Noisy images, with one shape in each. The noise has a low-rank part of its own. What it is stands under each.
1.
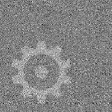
gear
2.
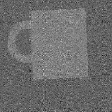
cup
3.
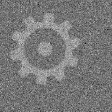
gear
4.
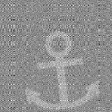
anchor
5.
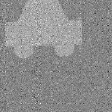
car
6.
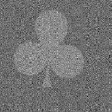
club
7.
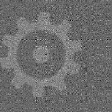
gear
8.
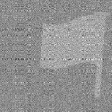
flag
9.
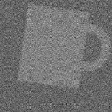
cup
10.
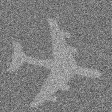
airplane
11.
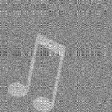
pair of musical notes
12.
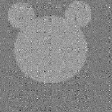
bear's head
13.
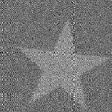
star
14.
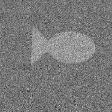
fish
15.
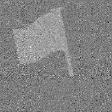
flag
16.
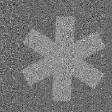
asterisk
